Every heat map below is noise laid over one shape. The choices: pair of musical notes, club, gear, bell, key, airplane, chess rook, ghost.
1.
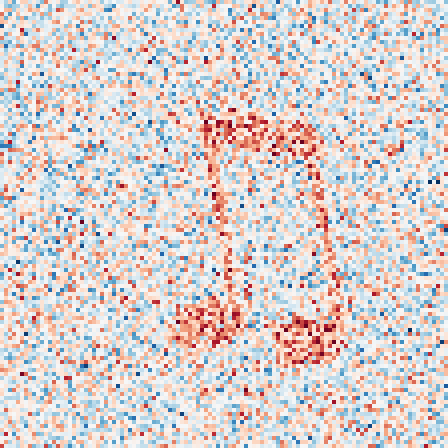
pair of musical notes
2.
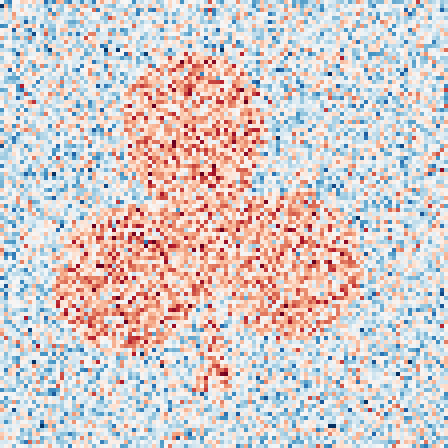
club
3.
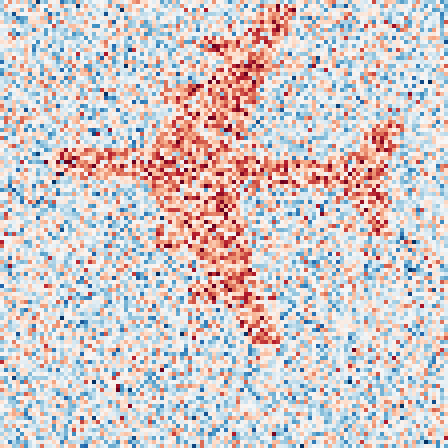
airplane
